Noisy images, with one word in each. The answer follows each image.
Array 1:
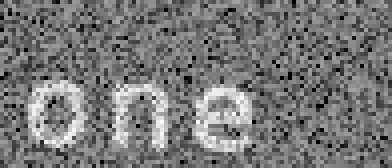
one
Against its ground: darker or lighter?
lighter
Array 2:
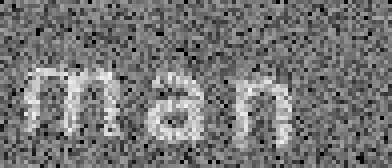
man
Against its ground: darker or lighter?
lighter
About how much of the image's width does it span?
two thirds
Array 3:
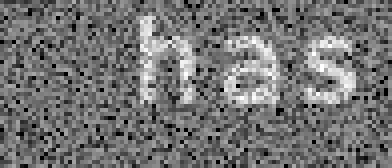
has
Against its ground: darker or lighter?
lighter
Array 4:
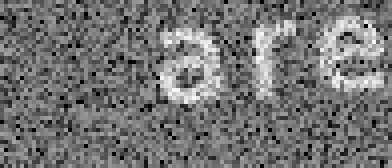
are
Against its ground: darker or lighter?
lighter
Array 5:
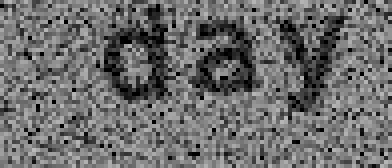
day
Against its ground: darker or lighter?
darker
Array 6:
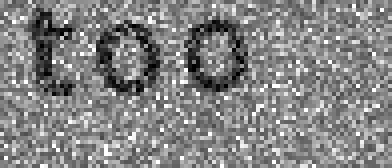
too
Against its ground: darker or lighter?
darker
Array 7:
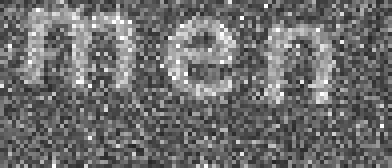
men
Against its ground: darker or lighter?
lighter
